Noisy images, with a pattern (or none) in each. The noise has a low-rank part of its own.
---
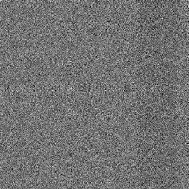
one band of columns
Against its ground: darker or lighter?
darker
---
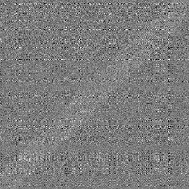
a diagonal band
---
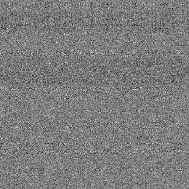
bands of rows
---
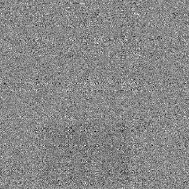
one block
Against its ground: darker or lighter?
darker
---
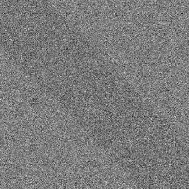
a diagonal band
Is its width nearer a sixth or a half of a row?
a half
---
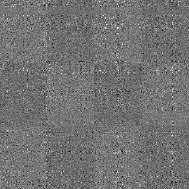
a checkerboard
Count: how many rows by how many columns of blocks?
3 by 4
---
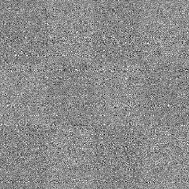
a checkerboard
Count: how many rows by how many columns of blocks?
3 by 4
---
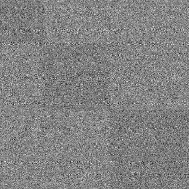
blocks along the diagonal
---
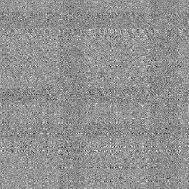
bands of rows crossing bands of columns
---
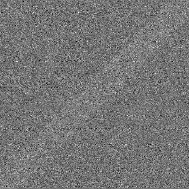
a diagonal band
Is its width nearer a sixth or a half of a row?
a sixth
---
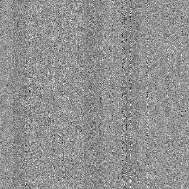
bands of columns
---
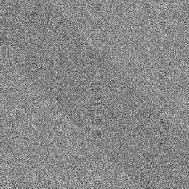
a diagonal band
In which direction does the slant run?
top left to bottom right
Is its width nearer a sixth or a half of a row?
a half
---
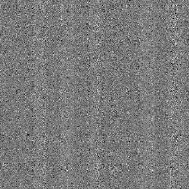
bands of columns
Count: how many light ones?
5
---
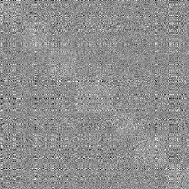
blocks along the diagonal
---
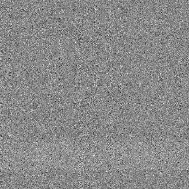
one band of rows
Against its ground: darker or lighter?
lighter
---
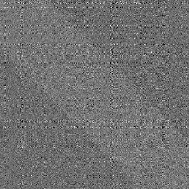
a diagonal band
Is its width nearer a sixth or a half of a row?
a half
